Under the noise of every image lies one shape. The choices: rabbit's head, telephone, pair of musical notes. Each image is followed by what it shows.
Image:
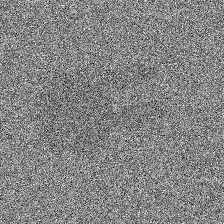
rabbit's head
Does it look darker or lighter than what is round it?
darker
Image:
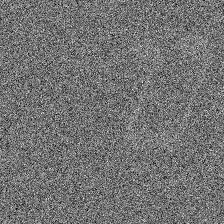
pair of musical notes
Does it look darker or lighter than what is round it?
lighter
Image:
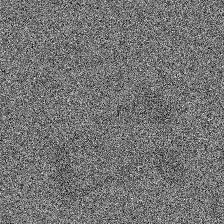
pair of musical notes
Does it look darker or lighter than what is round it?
darker
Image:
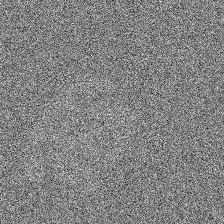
telephone
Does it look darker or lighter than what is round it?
lighter
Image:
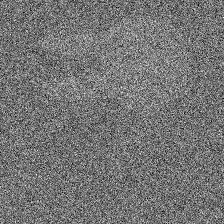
rabbit's head
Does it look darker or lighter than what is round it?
lighter
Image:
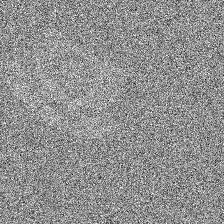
telephone
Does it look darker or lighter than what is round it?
lighter
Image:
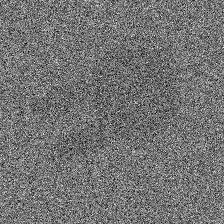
rabbit's head
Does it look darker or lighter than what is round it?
darker
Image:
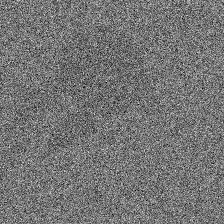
rabbit's head
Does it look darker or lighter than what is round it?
darker
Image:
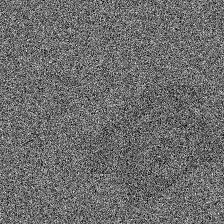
telephone
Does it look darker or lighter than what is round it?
darker
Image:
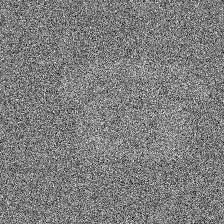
telephone
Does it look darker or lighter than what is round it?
lighter
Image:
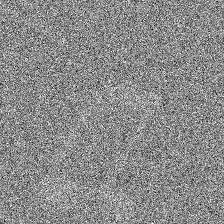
pair of musical notes
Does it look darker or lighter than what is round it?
lighter
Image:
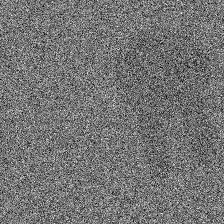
rabbit's head
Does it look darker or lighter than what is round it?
darker
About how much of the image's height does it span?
two thirds
